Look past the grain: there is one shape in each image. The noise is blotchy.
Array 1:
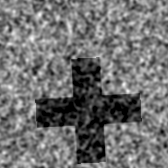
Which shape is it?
cross
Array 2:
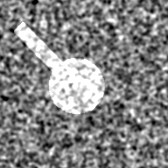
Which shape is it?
lollipop
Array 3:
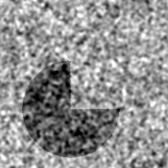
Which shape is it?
disc with a wedge cut out
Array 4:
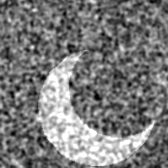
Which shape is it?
crescent
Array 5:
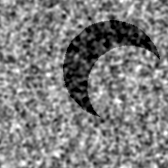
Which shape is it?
crescent
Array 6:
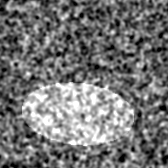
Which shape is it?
ellipse
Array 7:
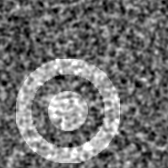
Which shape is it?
bullseye
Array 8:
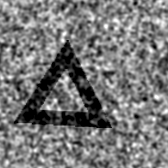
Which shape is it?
triangle frame
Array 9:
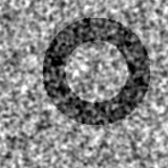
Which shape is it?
ring
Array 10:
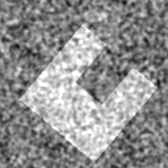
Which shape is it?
square with a notch
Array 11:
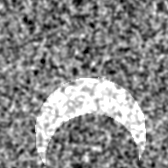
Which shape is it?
crescent
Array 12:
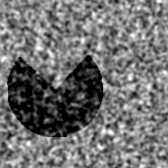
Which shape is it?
disc with a wedge cut out
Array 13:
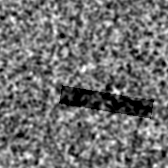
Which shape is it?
bar
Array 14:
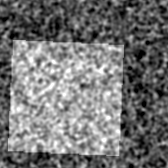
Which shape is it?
square
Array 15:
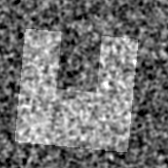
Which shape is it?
square with a notch
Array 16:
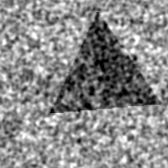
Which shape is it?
triangle
